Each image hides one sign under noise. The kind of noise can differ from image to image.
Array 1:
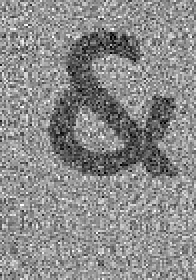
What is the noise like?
low rank plus noise
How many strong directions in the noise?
three or four
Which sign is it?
ampersand
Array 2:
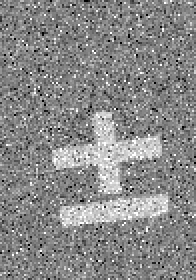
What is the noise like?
heavy tails
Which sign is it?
plus-minus sign
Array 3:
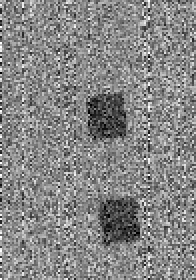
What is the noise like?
columns of uneven size
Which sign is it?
colon
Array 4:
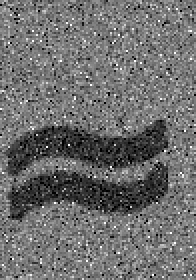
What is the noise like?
heavy tails
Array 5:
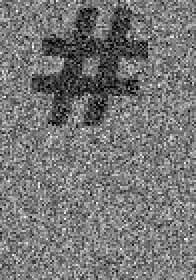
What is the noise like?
independent entries
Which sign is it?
hash sign
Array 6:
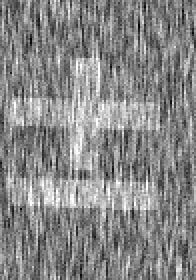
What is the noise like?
streaked along the columns
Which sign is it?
plus-minus sign
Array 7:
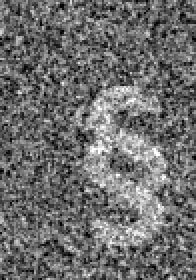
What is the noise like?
blotchy
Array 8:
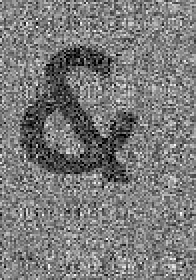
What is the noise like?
low rank plus noise
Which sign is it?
ampersand
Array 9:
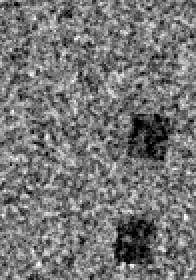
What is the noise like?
blotchy
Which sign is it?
colon
